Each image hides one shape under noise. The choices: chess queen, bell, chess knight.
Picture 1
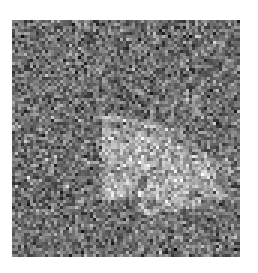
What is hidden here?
light chess knight
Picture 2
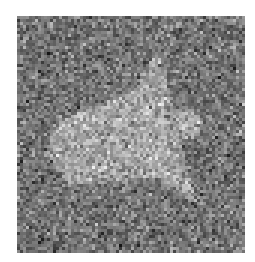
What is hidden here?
light bell
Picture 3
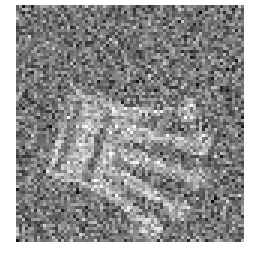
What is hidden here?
light chess queen
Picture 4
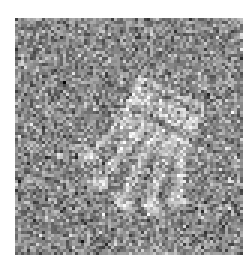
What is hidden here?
light chess queen
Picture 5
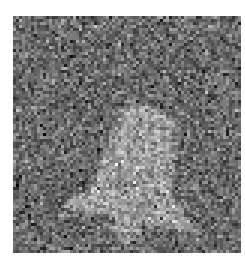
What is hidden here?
light bell
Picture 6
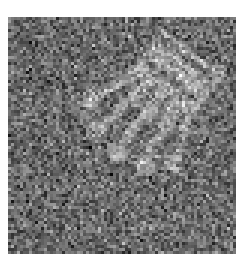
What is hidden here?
light chess queen
